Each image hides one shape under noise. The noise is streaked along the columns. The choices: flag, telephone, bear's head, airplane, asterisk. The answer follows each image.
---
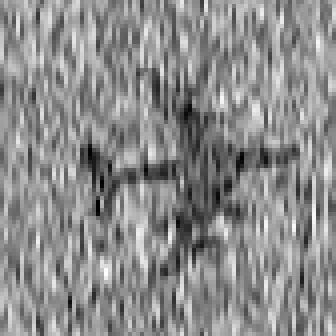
airplane
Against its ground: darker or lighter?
darker
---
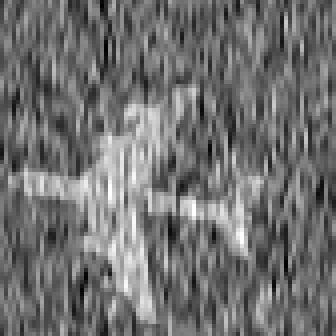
airplane
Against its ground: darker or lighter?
lighter
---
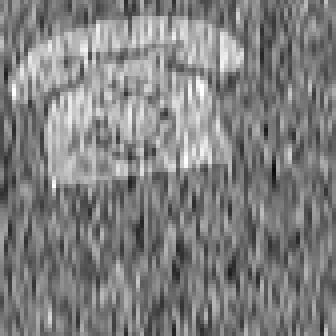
telephone
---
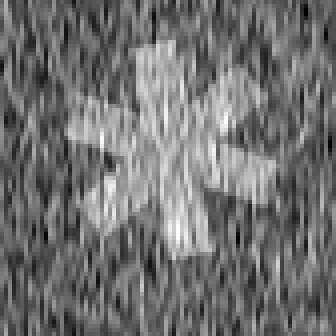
asterisk
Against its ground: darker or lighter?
lighter
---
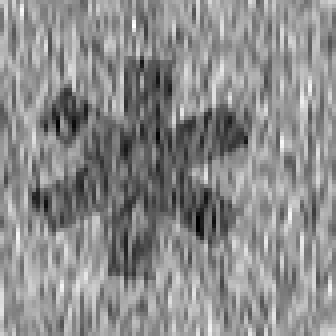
asterisk
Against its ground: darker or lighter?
darker
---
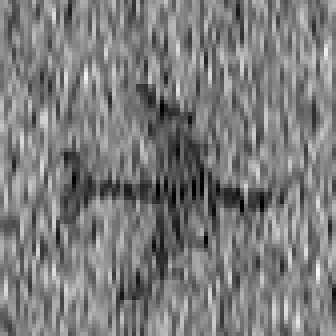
airplane
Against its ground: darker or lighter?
darker
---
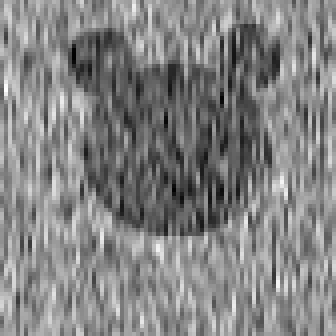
bear's head
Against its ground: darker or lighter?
darker
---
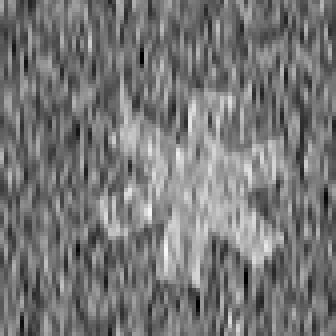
asterisk
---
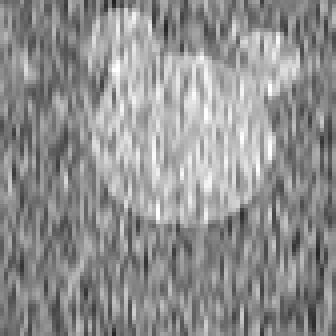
bear's head
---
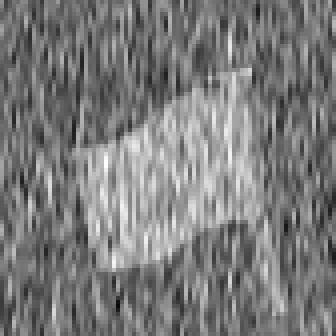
flag
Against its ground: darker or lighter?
lighter
